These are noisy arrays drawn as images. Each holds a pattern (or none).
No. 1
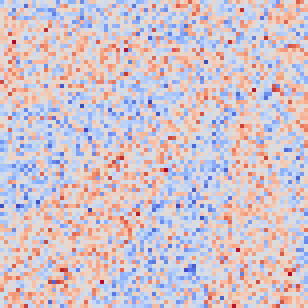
spokes from one point
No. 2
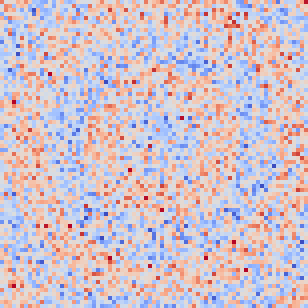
rings round one point
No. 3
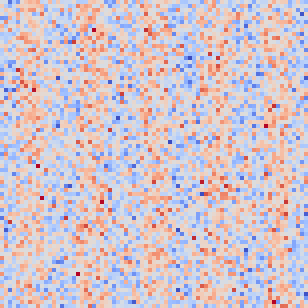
vertical stripes
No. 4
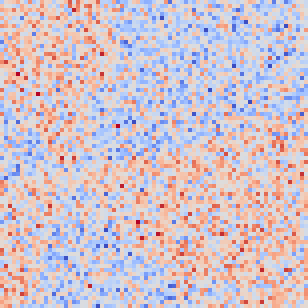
spokes from one point
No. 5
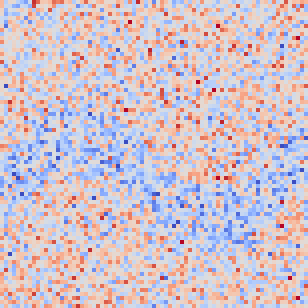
a wavy band
